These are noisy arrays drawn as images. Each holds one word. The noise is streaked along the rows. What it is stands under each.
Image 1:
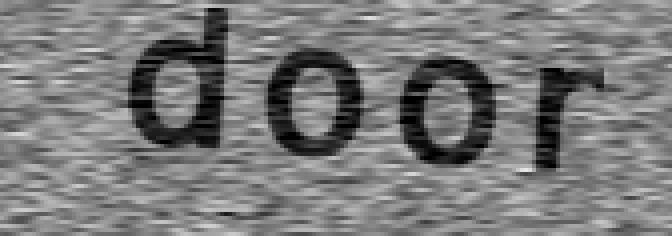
door
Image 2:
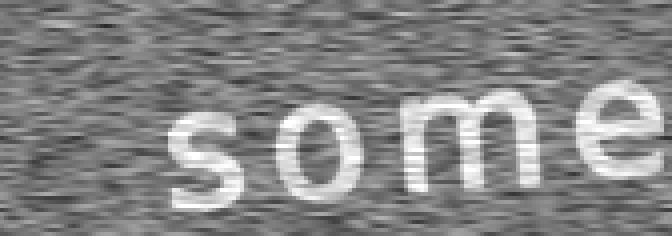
some
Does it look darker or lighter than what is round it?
lighter
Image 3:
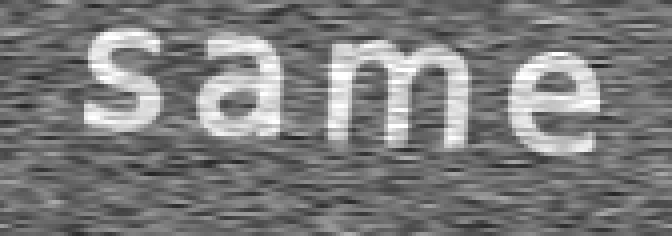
same
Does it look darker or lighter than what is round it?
lighter
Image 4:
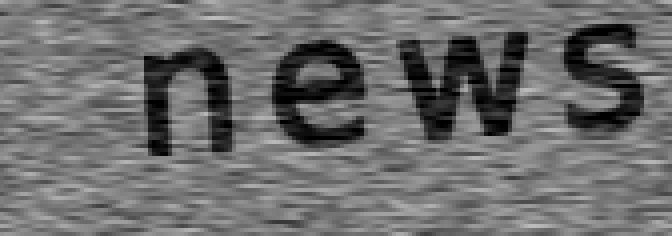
news
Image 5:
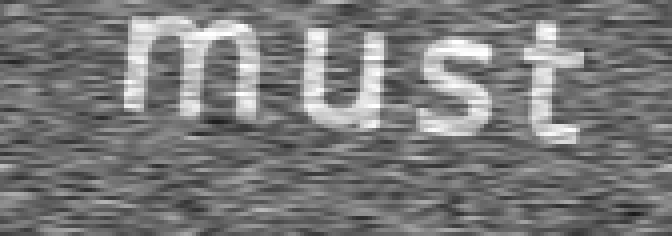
must
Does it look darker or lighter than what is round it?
lighter
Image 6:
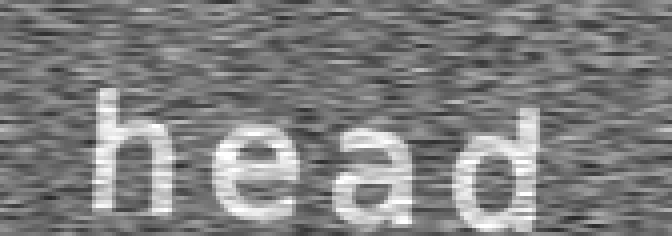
head
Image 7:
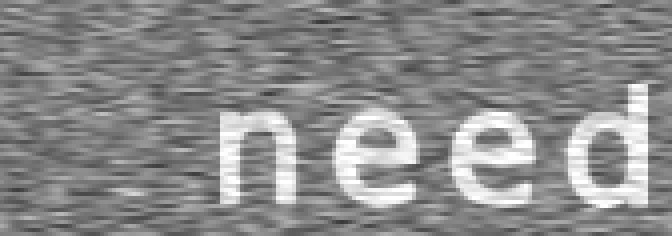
need
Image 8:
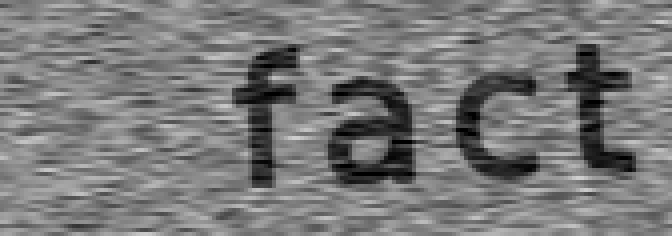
fact
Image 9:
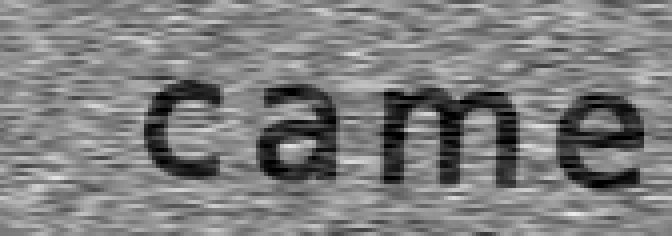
came
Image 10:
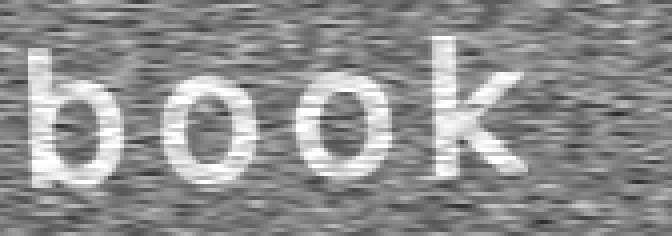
book
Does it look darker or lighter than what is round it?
lighter
